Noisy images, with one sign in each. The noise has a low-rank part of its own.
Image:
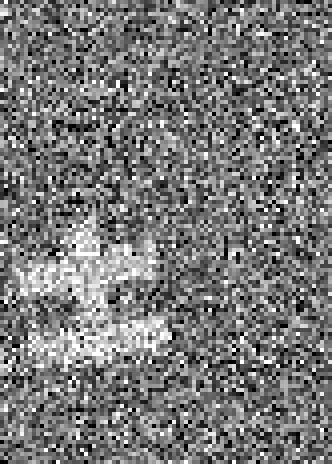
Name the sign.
plus-minus sign
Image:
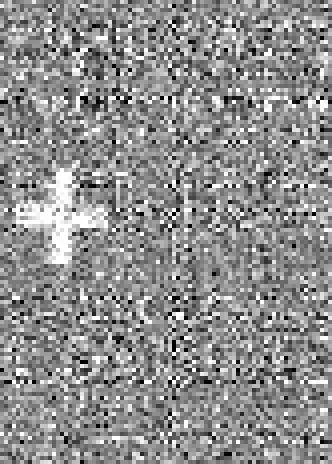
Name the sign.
plus sign
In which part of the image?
middle left
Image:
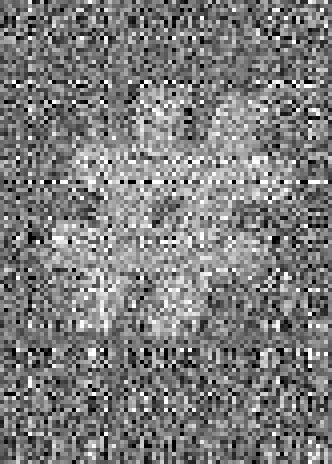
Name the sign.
hash sign
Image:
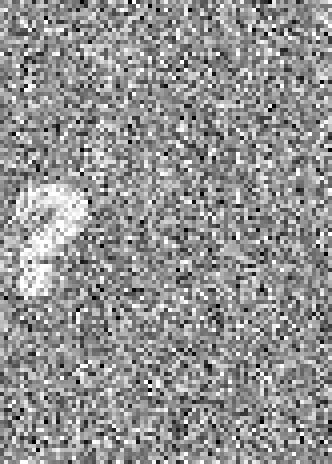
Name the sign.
question mark
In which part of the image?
middle left
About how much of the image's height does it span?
a quarter
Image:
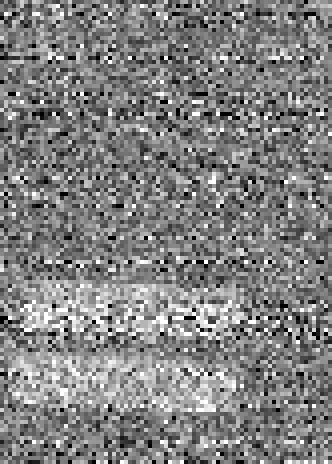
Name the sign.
equals sign
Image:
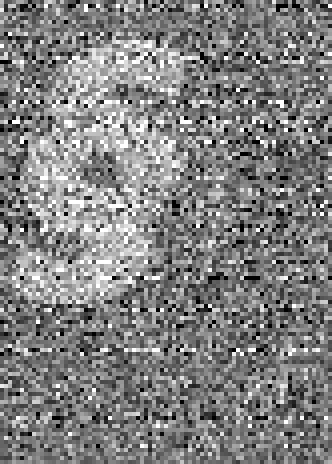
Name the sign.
section sign
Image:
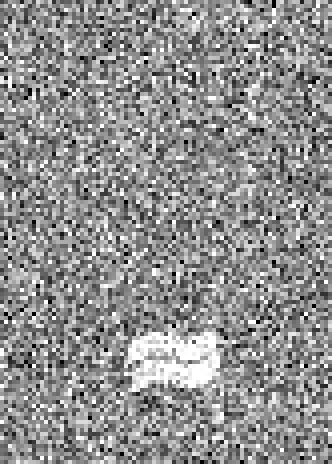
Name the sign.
approximately sign
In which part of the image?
bottom middle
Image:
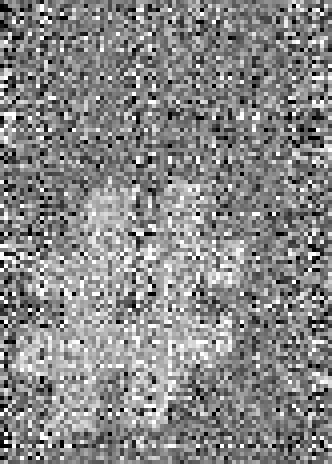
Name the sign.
hash sign
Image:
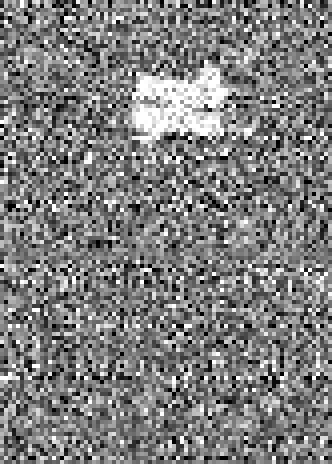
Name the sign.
not-equal sign
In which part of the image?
top middle
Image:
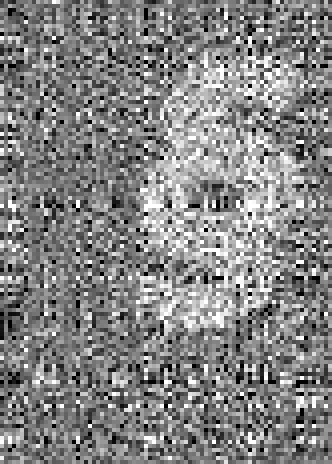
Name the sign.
section sign
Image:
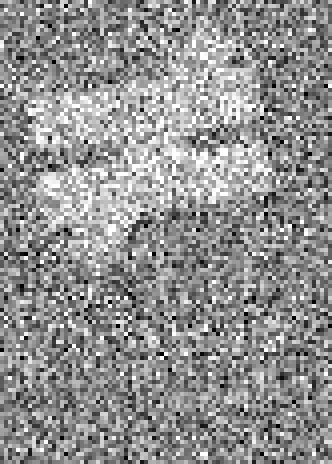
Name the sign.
not-equal sign
